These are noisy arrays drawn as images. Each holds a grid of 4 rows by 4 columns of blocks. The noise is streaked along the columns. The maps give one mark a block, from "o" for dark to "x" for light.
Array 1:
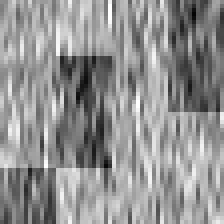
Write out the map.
xxxo
xoxo
xoxx
oxxx
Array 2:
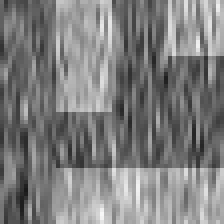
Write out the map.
oxox
oxoo
oooo
oxxx
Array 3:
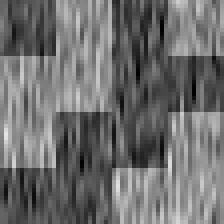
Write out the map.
oxox
xxoo
xoox
ooxx
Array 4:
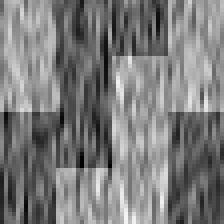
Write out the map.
xoox
xoxx
ooxo
oxxo
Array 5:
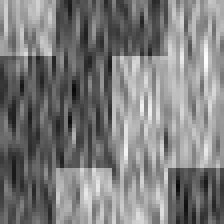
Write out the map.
xoox
ooxx
ooxx
oxxo
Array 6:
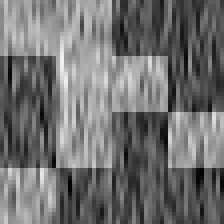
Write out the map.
xxoo
oxxo
oxox
xooo
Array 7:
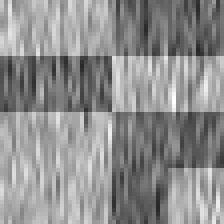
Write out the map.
xxoo
ooxx
xxoo
xxox
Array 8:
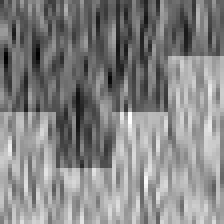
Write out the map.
oooo
ooox
xoxx
xxxx
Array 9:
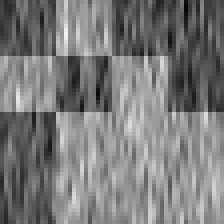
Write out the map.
oxoo
xoxo
oxxx
oxxx
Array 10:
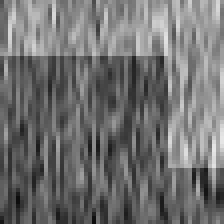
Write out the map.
xxxx
ooox
ooox
oooo
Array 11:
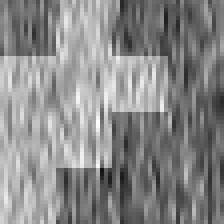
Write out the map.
oxoo
xxxo
xxoo
xooo
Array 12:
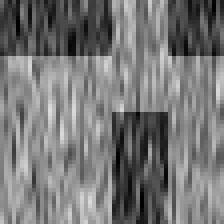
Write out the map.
ooxo
xxxx
xxox
xxox
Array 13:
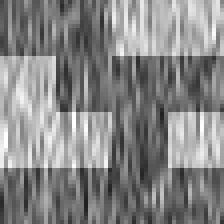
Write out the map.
ooxx
xooo
xxox
oooo
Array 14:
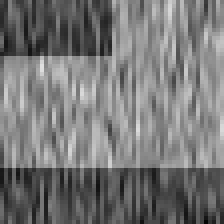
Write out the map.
ooxx
xxxx
xxxx
oooo
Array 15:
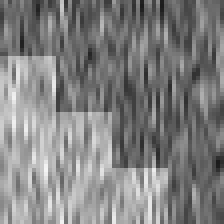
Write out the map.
oooo
xooo
xxoo
xxxo
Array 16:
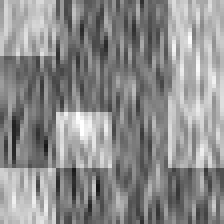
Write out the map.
xoox
ooox
oxox
xooo
